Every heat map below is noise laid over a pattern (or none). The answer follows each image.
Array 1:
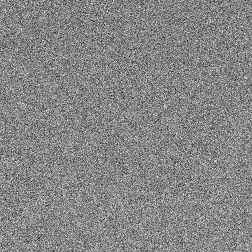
a smooth slope
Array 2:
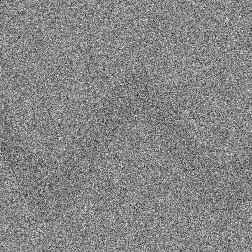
a wavy band
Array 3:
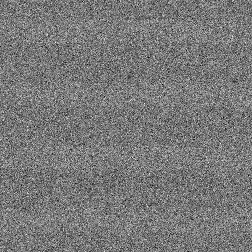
horizontal stripes
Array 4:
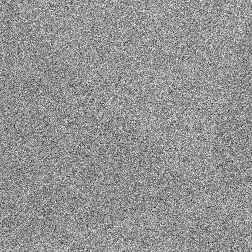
spokes from one point
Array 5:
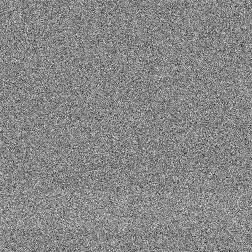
one horizontal stripe
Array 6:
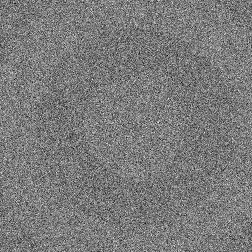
rings round one point
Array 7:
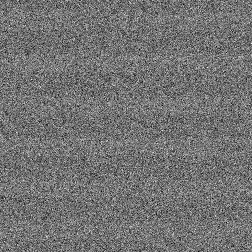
horizontal stripes
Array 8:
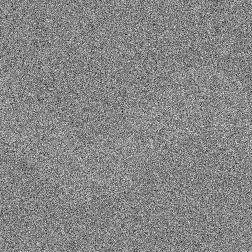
a wavy band
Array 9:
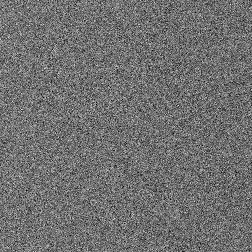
a smooth slope
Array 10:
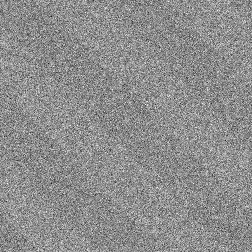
diagonal stripes
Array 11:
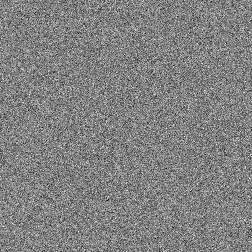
only noise
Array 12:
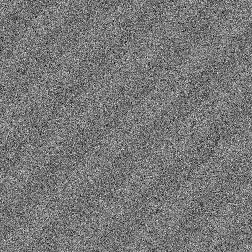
diagonal stripes
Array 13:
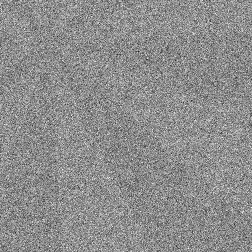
spokes from one point
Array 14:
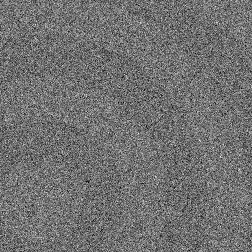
rings round one point
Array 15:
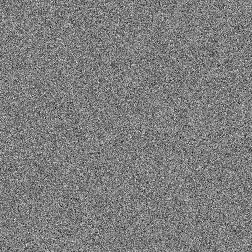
only noise
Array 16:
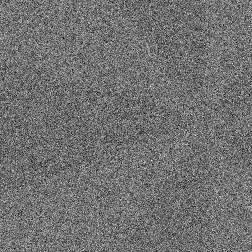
spokes from one point
